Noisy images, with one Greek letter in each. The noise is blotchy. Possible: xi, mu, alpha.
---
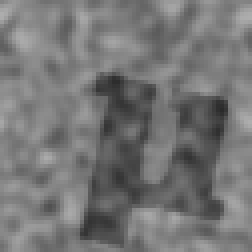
mu
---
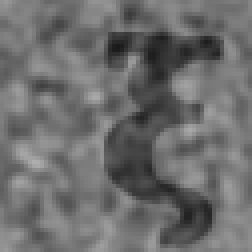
xi
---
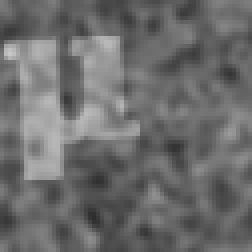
mu
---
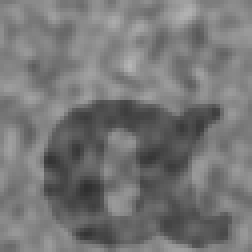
alpha
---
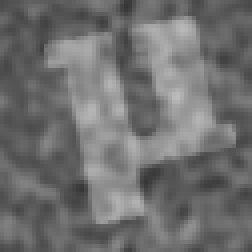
mu
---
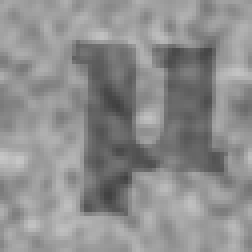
mu
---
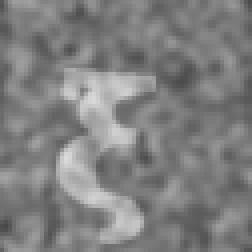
xi
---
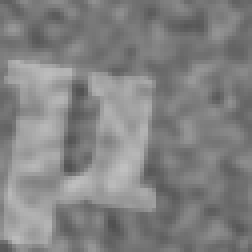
mu
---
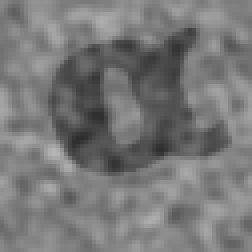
alpha
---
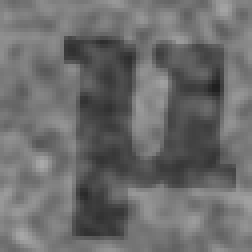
mu
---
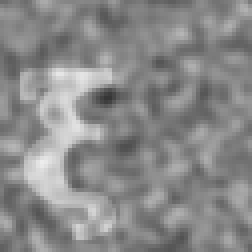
xi
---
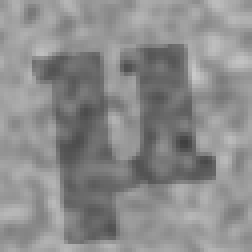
mu
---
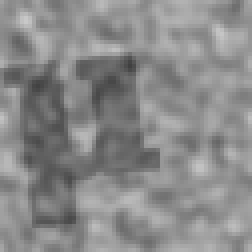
mu
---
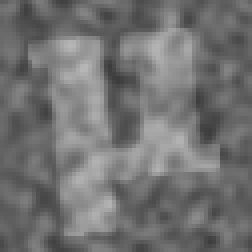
mu
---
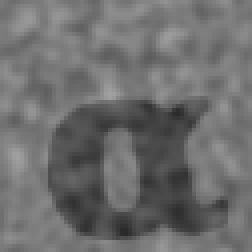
alpha
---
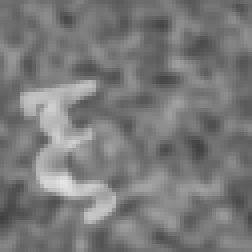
xi
